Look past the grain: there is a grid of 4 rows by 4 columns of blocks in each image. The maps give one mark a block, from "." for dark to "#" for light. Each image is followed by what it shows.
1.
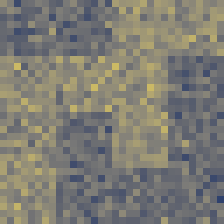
. . # #
# # # .
# . # .
# . . .
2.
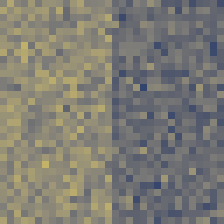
# # . .
# # . .
# # . .
# # . .
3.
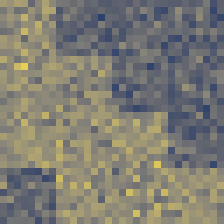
# . . .
# # . .
# # # .
. # # #
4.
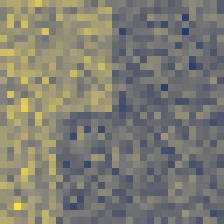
# # . .
# # . .
# . . .
# . . .
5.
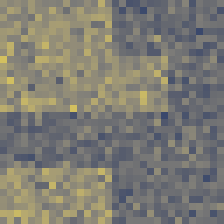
# # . .
# # # .
. . . .
# # . .
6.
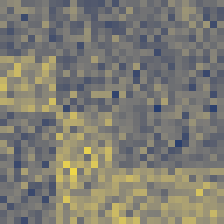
. . . .
# . . .
. # . .
. # # #
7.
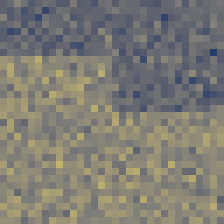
. . . .
# # . .
# # # #
# # # #
